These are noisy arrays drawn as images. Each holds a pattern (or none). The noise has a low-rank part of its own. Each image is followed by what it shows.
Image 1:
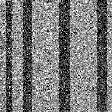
bands of columns
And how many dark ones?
4
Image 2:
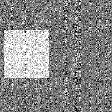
one block
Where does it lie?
middle left
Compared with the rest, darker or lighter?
lighter
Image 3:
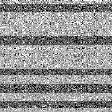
bands of rows
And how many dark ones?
5
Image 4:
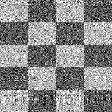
a checkerboard
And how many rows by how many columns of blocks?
5 by 4
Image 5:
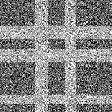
bands of rows crossing bands of columns
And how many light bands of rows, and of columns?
3 and 2
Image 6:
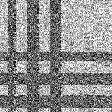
bands of rows crossing bands of columns
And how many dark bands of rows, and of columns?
3 and 3
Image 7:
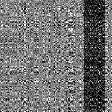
one band of columns
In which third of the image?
right
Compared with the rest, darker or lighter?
darker
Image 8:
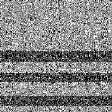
bands of rows
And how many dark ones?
3
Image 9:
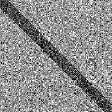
a diagonal band
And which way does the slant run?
top left to bottom right
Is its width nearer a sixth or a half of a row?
a sixth
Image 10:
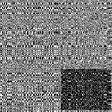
one block
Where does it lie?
bottom right
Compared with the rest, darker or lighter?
darker
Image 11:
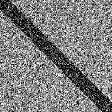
a diagonal band
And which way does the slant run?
top left to bottom right
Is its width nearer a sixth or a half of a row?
a sixth
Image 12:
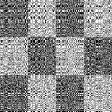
a checkerboard
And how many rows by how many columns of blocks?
3 by 4
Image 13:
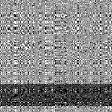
one band of rows
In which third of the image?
bottom
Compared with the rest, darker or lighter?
darker
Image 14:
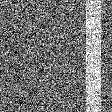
one band of columns
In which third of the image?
right
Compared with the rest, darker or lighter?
lighter
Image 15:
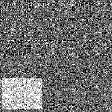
one block
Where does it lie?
bottom left
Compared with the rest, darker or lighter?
lighter
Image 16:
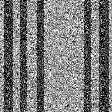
bands of columns
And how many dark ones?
5
